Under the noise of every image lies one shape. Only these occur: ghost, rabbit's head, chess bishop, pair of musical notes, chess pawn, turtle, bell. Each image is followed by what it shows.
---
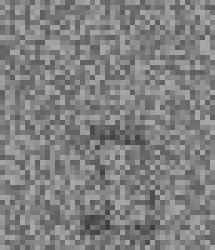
pair of musical notes
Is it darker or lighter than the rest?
darker
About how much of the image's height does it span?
half
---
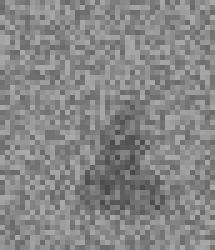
chess pawn
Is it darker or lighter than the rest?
darker
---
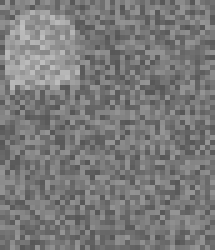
ghost
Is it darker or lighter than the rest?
lighter
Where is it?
top left
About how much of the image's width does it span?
a third
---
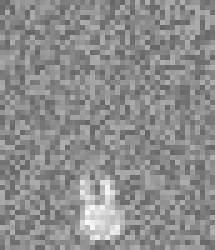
rabbit's head
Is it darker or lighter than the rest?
lighter
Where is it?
bottom middle
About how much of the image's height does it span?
a quarter
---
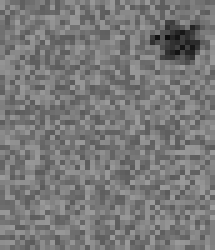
turtle
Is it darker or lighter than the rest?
darker
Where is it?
top right
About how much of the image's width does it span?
a quarter
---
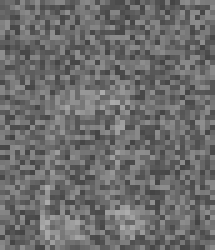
pair of musical notes
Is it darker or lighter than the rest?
lighter
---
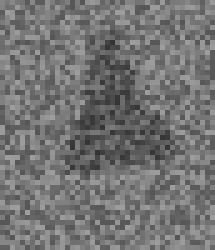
chess pawn
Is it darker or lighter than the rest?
darker
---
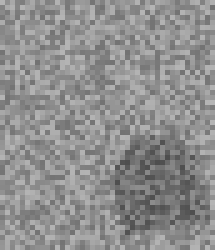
ghost
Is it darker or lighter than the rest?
darker
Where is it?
bottom right
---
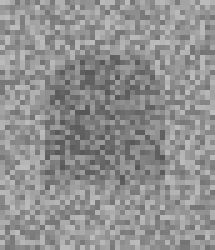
ghost
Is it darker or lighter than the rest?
darker
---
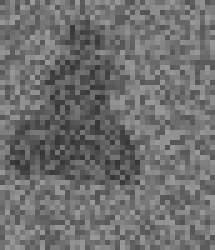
chess pawn
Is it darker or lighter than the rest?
darker
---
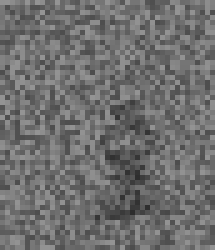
chess bishop
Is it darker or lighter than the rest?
darker
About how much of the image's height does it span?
half
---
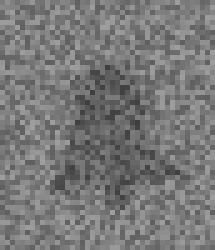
bell
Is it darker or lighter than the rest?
darker
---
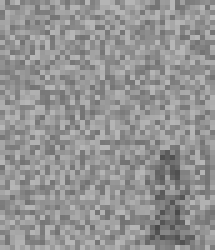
chess bishop
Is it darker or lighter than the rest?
darker
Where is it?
bottom right
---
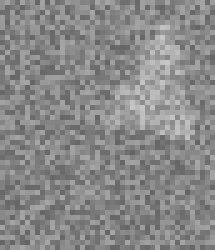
chess pawn
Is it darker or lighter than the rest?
lighter
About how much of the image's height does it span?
half
